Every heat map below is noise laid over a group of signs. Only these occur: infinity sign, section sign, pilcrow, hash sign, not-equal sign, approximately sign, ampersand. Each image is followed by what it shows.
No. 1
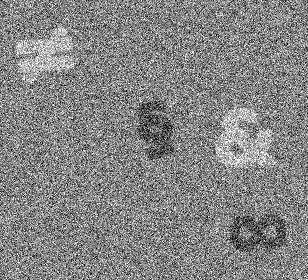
top left: light not-equal sign; centre: dark section sign; middle right: light ampersand; bottom right: dark infinity sign
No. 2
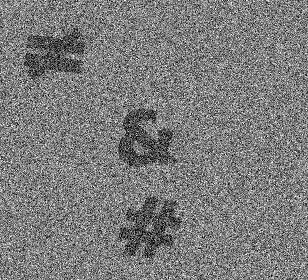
top left: dark not-equal sign; centre: dark ampersand; bottom middle: dark hash sign
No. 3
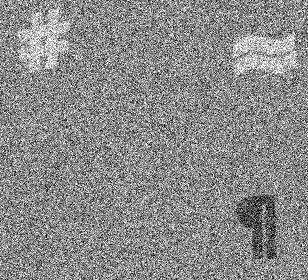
top left: light hash sign; top right: light approximately sign; bottom right: dark pilcrow
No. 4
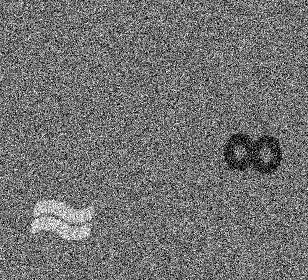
middle right: dark infinity sign; bottom left: light approximately sign
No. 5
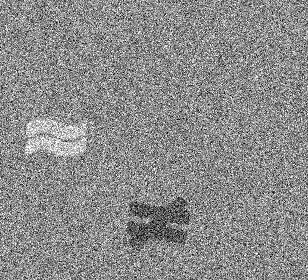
middle left: light approximately sign; bottom middle: dark not-equal sign
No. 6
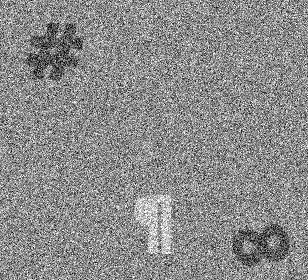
top left: dark hash sign; bottom middle: light pilcrow; bottom right: dark infinity sign
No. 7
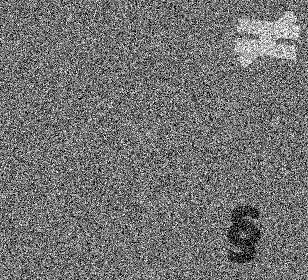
top right: light not-equal sign; bottom right: dark section sign
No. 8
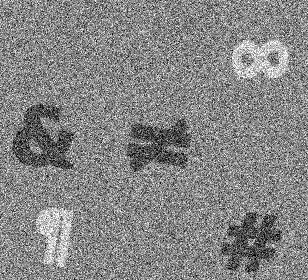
top right: light infinity sign; middle left: dark ampersand; centre: dark not-equal sign; bottom left: light pilcrow; bottom right: dark hash sign
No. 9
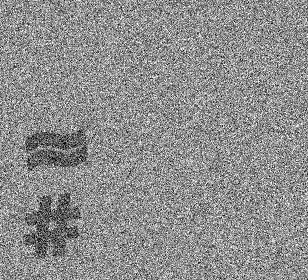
middle left: dark approximately sign; bottom left: dark hash sign
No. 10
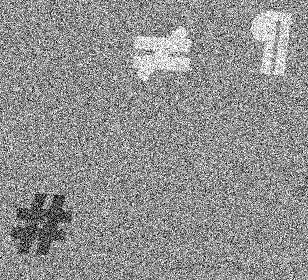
top middle: light not-equal sign; top right: light pilcrow; bottom left: dark hash sign
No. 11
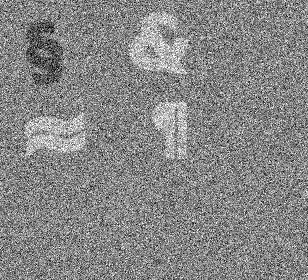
top left: dark section sign; top middle: light ampersand; middle left: light approximately sign; centre: light pilcrow
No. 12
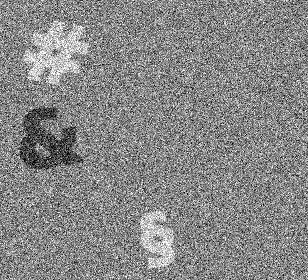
top left: light hash sign; middle left: dark ampersand; bottom middle: light section sign
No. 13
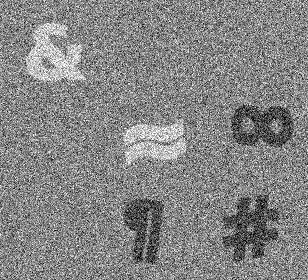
top left: light ampersand; centre: light approximately sign; middle right: dark infinity sign; bottom middle: dark pilcrow; bottom right: dark hash sign
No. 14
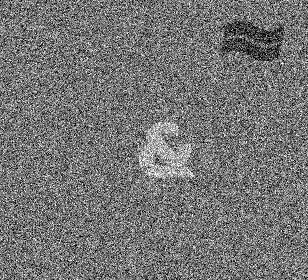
top right: dark approximately sign; centre: light ampersand
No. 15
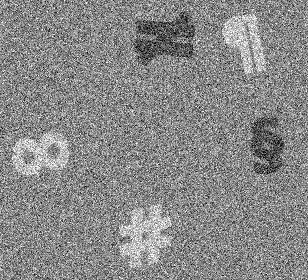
top middle: dark not-equal sign; top right: light pilcrow; middle left: light infinity sign; middle right: dark section sign; bottom middle: light hash sign
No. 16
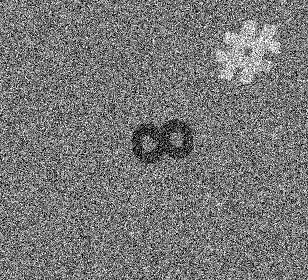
top right: light hash sign; centre: dark infinity sign
